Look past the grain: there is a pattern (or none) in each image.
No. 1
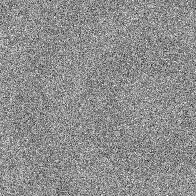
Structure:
rings round one point
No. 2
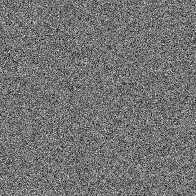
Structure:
only noise
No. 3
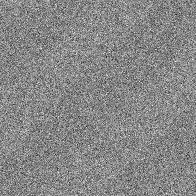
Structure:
diagonal stripes
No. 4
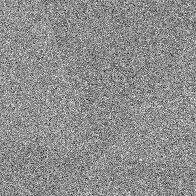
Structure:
spokes from one point
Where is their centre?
bottom middle
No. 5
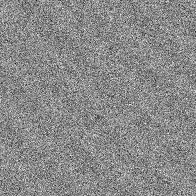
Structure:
diagonal stripes
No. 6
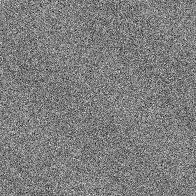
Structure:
diagonal stripes
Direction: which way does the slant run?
top left to bottom right
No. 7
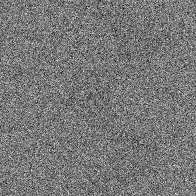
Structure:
a wavy band
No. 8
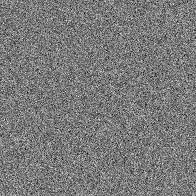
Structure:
only noise
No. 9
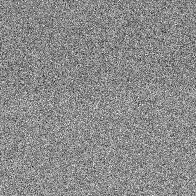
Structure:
a sharp edge
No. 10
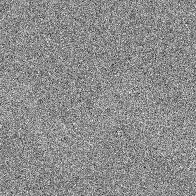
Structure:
a wavy band
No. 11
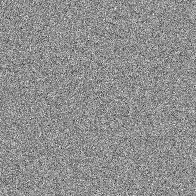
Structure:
only noise
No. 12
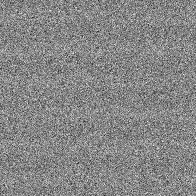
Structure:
horizontal stripes
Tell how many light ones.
6
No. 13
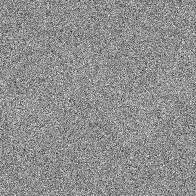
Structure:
a wavy band
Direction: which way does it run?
left to right
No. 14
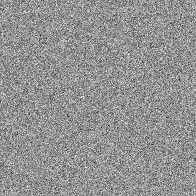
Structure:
only noise
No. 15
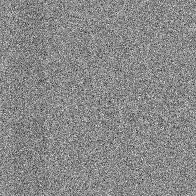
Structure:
one vertical stripe
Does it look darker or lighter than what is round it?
darker
